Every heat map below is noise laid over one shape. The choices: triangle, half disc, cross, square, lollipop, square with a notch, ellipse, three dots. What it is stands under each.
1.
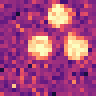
three dots
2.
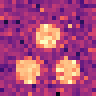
three dots
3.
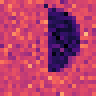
half disc
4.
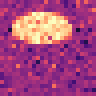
ellipse
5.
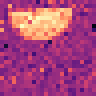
half disc
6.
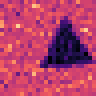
triangle
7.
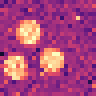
three dots
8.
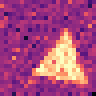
triangle
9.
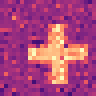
cross
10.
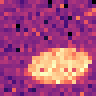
ellipse
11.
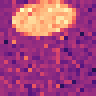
ellipse
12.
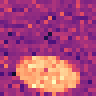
ellipse
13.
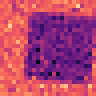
square
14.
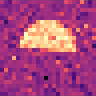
half disc
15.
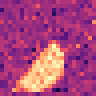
half disc
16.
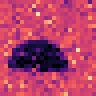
half disc
